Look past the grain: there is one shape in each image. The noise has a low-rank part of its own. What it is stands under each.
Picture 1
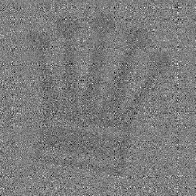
chess queen
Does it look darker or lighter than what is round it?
darker
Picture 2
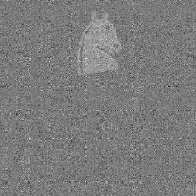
chess knight
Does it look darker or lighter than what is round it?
lighter
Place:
top middle
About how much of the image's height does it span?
a third
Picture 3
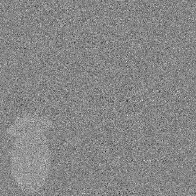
footprint
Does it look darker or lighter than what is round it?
lighter
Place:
bottom left
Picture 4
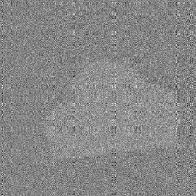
cloud
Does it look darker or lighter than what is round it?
lighter
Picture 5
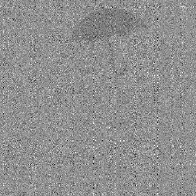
umbrella
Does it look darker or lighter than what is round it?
darker
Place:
top middle
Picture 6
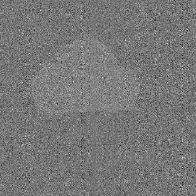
cloud
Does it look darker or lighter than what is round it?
lighter
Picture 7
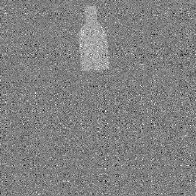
bottle
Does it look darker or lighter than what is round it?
lighter
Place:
top middle
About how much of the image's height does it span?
a third
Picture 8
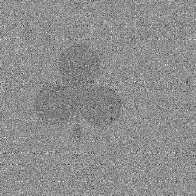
club
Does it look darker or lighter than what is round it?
darker
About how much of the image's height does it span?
half
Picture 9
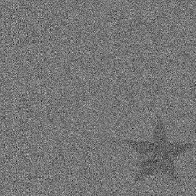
star
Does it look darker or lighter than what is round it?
darker
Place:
bottom right
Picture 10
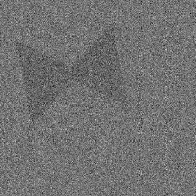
bow tie
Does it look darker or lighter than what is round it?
darker
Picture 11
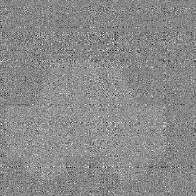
car
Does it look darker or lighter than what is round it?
lighter
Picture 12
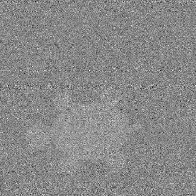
turtle
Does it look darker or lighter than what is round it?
lighter
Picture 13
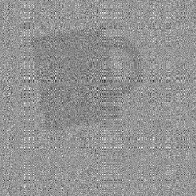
cup
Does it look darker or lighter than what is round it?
darker
